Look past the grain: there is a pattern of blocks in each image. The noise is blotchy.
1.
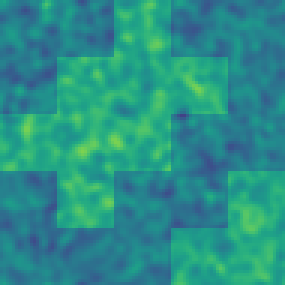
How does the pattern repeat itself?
mirrored about the diagonal from the top left
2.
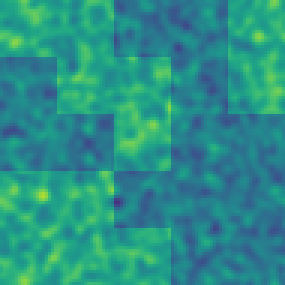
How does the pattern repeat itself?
no symmetry
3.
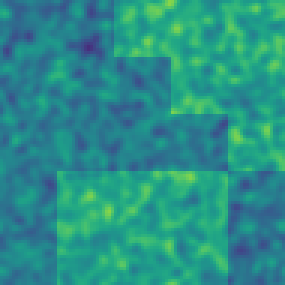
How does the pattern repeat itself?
no symmetry
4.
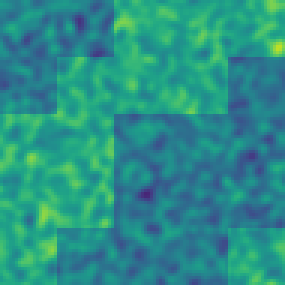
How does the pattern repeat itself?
mirrored about the diagonal from the top left
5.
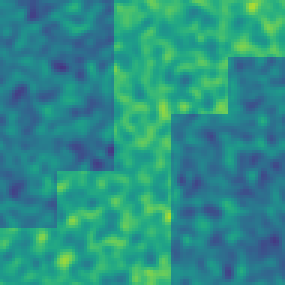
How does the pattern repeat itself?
the same after a half turn
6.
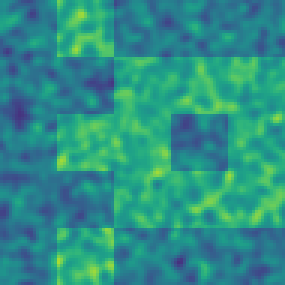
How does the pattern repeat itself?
top and bottom mirror each other
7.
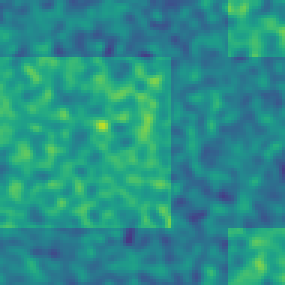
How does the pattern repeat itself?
top and bottom mirror each other
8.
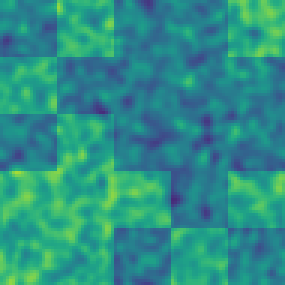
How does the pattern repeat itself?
mirrored about the diagonal from the bottom left
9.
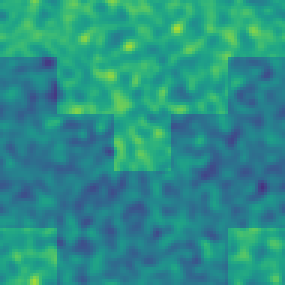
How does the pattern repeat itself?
left and right mirror each other
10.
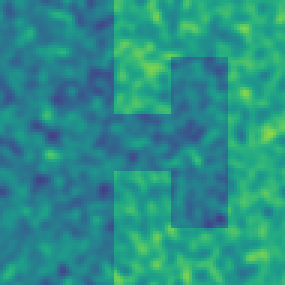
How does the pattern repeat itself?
top and bottom mirror each other
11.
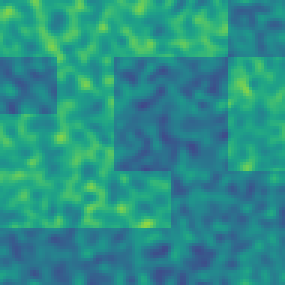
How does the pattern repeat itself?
no symmetry
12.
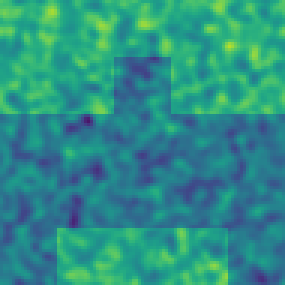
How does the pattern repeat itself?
left and right mirror each other
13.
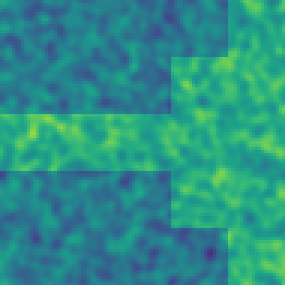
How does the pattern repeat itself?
top and bottom mirror each other
